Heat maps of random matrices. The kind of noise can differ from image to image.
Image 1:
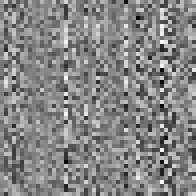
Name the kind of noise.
columns of uneven size
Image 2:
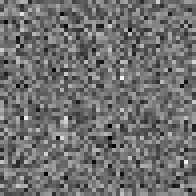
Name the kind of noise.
low rank plus noise
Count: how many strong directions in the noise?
five to eight
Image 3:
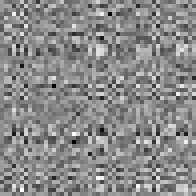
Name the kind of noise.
low rank plus noise
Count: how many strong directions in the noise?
one
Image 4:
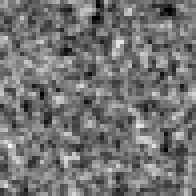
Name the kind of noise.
blotchy
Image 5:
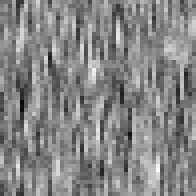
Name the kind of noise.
streaked along the columns
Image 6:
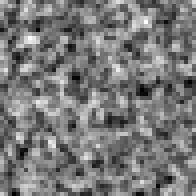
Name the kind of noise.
blotchy
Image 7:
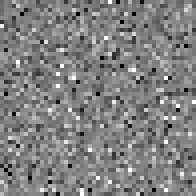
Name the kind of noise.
heavy tails
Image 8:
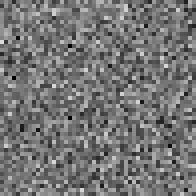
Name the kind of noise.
independent entries
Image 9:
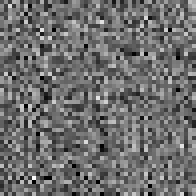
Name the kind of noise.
low rank plus noise
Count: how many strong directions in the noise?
three or four
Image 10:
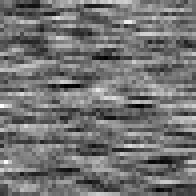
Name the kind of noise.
streaked along the rows
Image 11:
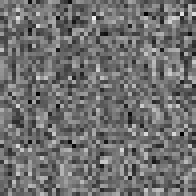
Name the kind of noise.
low rank plus noise
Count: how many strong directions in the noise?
five to eight
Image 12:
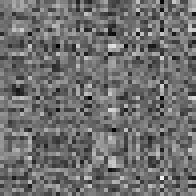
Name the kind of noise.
low rank plus noise
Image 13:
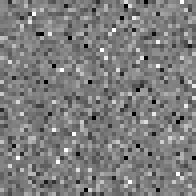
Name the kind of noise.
heavy tails
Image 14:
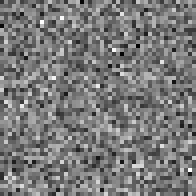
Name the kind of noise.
independent entries
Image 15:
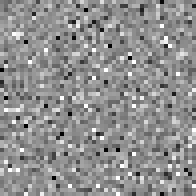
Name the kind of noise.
heavy tails
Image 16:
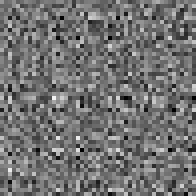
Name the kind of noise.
low rank plus noise
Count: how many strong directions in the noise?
three or four
